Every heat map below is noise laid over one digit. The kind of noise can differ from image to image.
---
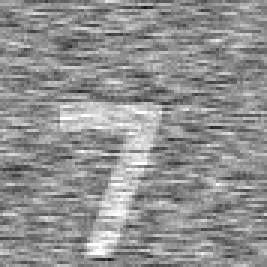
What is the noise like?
streaked along the rows
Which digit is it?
7
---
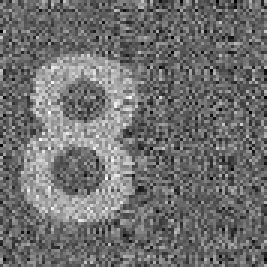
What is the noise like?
low rank plus noise
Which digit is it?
8
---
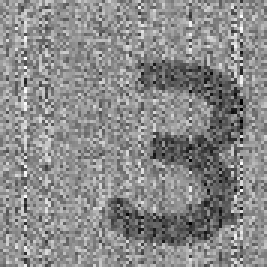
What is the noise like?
columns of uneven size
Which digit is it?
3
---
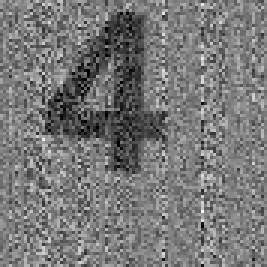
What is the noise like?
columns of uneven size
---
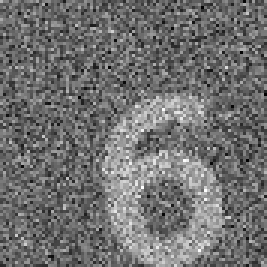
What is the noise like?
independent entries
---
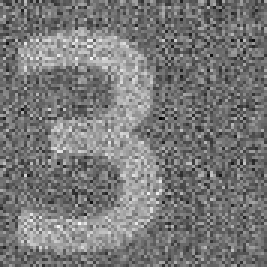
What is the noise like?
low rank plus noise
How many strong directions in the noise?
two
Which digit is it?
3
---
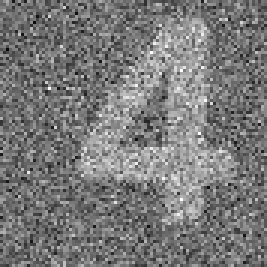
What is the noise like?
independent entries
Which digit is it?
4
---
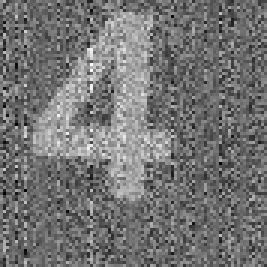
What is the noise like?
columns of uneven size
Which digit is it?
4
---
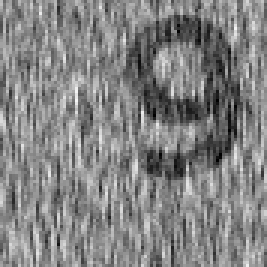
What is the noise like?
streaked along the columns
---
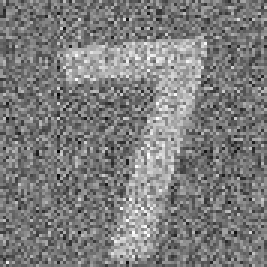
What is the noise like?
low rank plus noise
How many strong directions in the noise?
five to eight
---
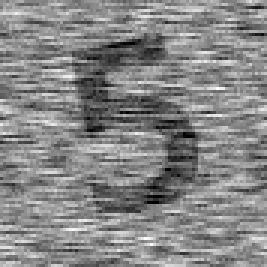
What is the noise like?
streaked along the rows
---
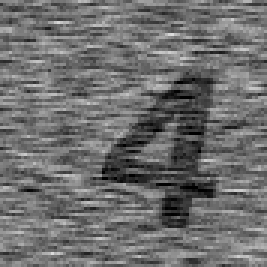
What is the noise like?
streaked along the rows
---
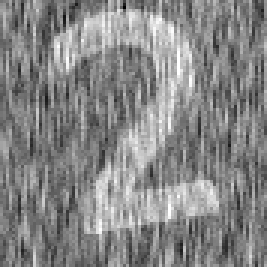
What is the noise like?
streaked along the columns
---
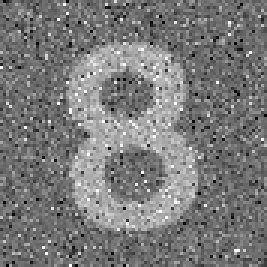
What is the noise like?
heavy tails
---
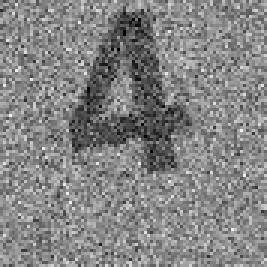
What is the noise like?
independent entries
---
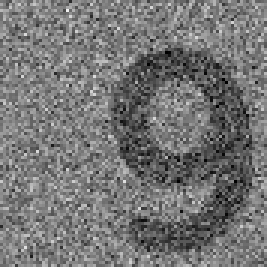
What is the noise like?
independent entries
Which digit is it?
9
